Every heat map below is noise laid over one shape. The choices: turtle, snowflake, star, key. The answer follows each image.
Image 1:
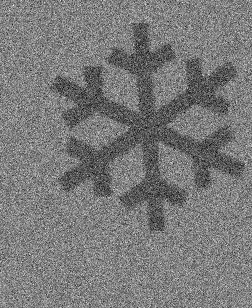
snowflake
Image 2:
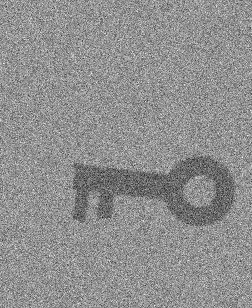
key
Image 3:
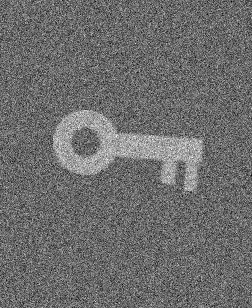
key
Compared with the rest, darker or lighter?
lighter
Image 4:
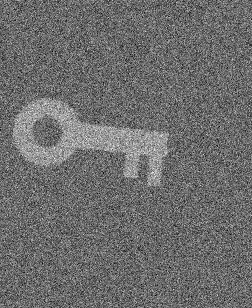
key
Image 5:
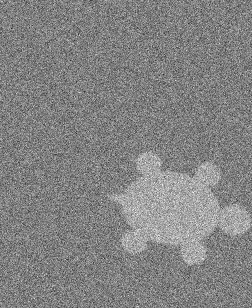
turtle
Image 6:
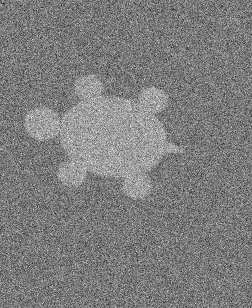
turtle
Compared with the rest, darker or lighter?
lighter
